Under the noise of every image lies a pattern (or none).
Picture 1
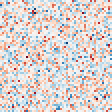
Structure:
only noise
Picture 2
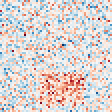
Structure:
one block
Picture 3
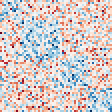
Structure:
blocks along the diagonal
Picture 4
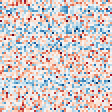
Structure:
bands of rows
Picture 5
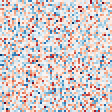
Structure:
only noise
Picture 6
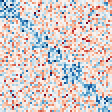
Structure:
blocks along the diagonal
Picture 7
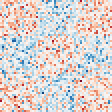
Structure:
a checkerboard
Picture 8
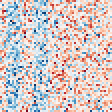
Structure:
bands of columns
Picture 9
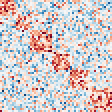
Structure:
blocks along the diagonal
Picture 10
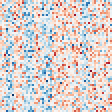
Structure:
bands of columns
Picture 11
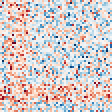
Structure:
bands of rows crossing bands of columns
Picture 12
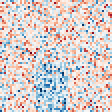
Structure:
one block
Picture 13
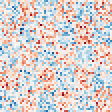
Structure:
a checkerboard
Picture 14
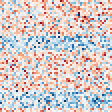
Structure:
bands of rows
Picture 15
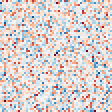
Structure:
only noise
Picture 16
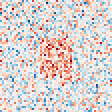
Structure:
one block
